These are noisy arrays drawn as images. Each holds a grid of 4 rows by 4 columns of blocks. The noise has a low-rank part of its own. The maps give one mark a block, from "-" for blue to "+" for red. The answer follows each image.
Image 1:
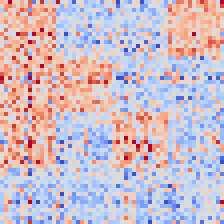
+ - - +
+ + - -
+ - + -
- - - -
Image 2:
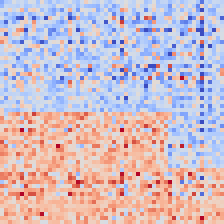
- - - -
- - - -
+ + + -
+ + + +
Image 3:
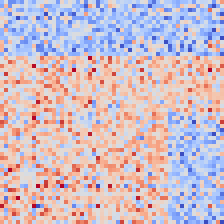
- - - -
+ + + +
+ + + -
+ + + -
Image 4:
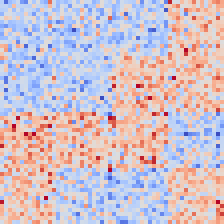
- - - +
- - + +
+ + + -
+ - - +
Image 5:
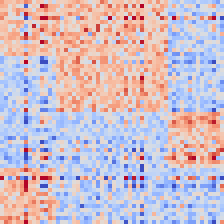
+ + + -
- + + -
- - - +
+ - - -
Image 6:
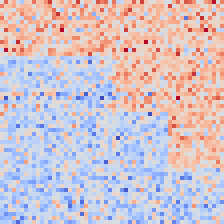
+ + + +
- - + +
- - - +
- - - -
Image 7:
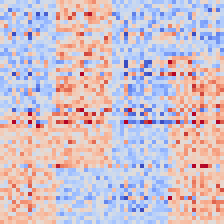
- + - -
- + - +
+ + - +
+ - - +
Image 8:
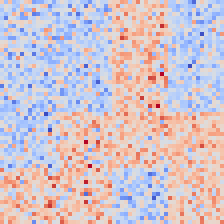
- - + -
- - + -
- + + +
+ + - +
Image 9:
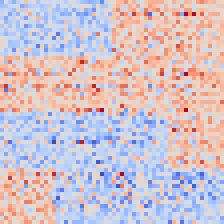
- - + +
+ + + +
- - - +
+ - - -
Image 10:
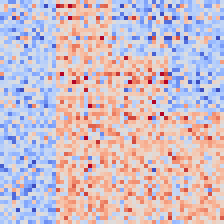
- + - -
- + + -
- + + +
- + + +
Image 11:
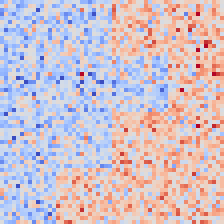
- - + +
- - - +
- - + +
- + + +
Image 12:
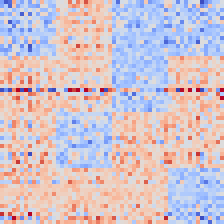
- + - -
+ + - +
+ - + +
+ + + -
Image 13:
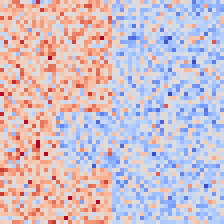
+ + - -
+ + - -
+ - - -
+ + - -
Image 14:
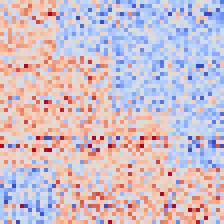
+ - - -
+ + - -
+ + + -
- + + +
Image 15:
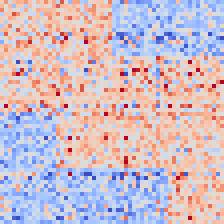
+ + - -
+ + + +
- + + +
- - - +
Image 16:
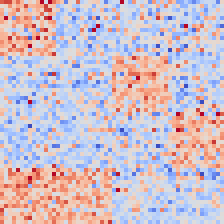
+ - - -
- - + -
- - - +
+ + - -
